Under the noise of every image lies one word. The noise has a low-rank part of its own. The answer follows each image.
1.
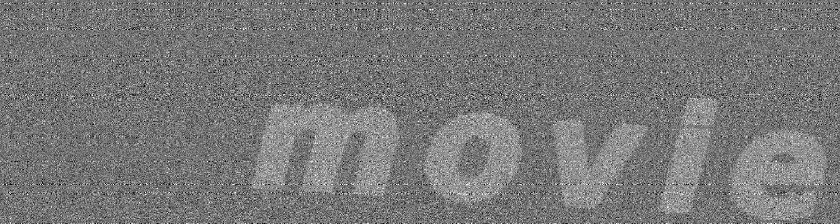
movie
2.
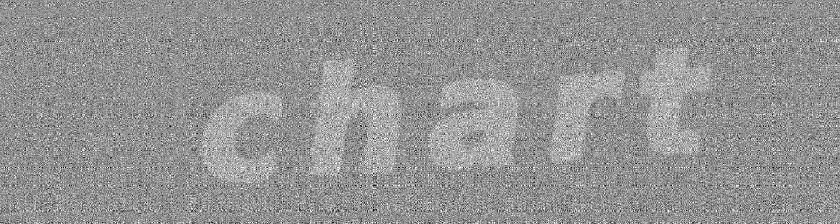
chart
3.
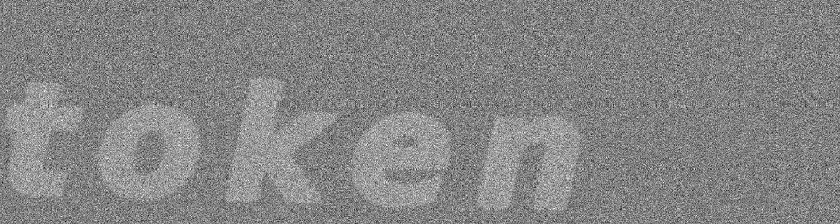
token
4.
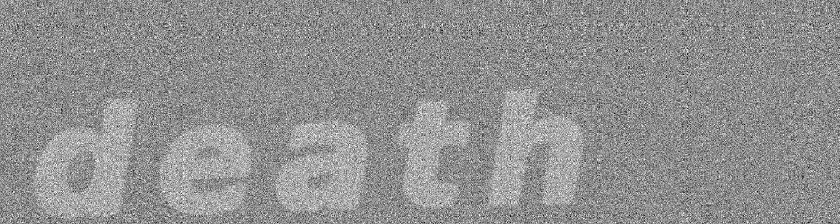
death
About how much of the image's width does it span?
two thirds
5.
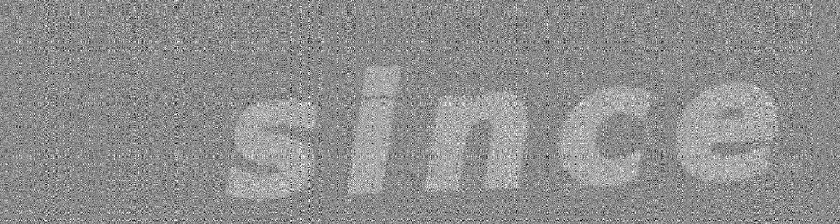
since
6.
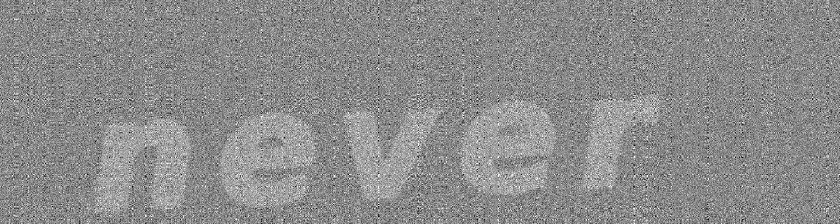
never
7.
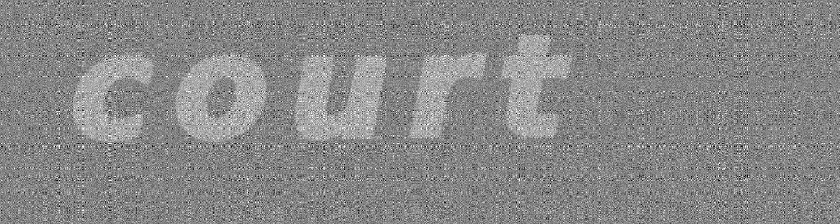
court
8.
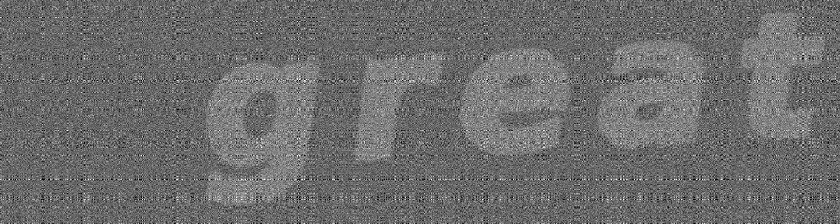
great
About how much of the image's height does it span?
nearly all
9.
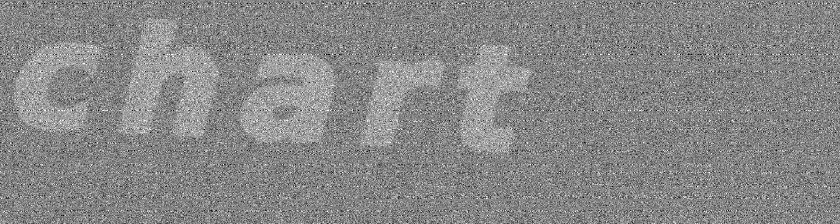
chart
